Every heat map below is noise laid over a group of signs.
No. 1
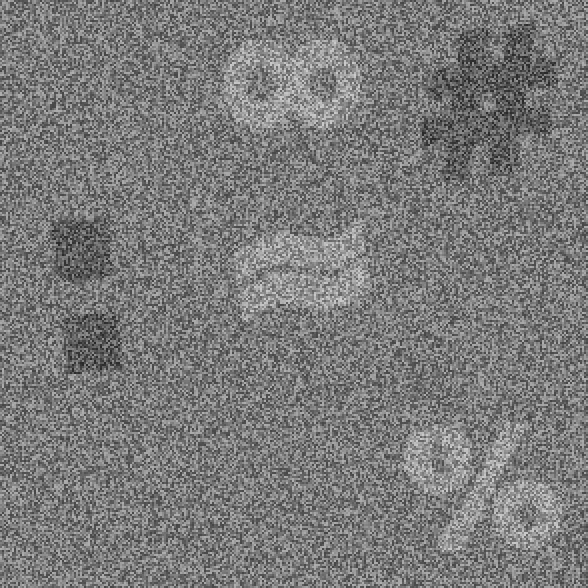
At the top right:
hash sign
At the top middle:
infinity sign
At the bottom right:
percent sign
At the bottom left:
nothing
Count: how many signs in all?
5
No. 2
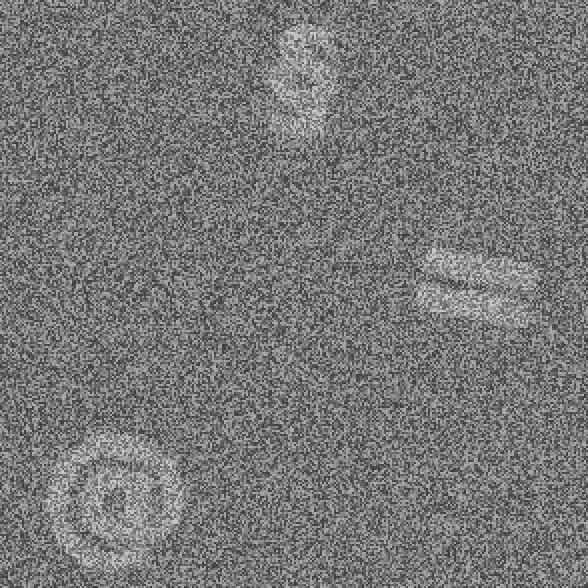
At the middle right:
equals sign
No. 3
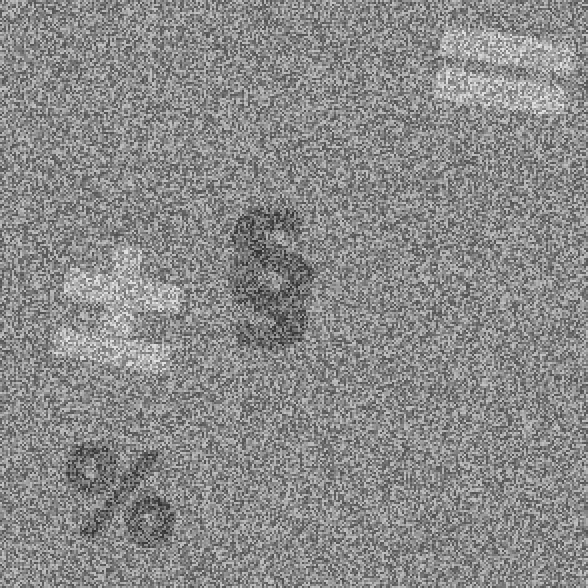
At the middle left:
plus-minus sign
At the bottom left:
percent sign
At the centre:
section sign
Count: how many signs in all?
4
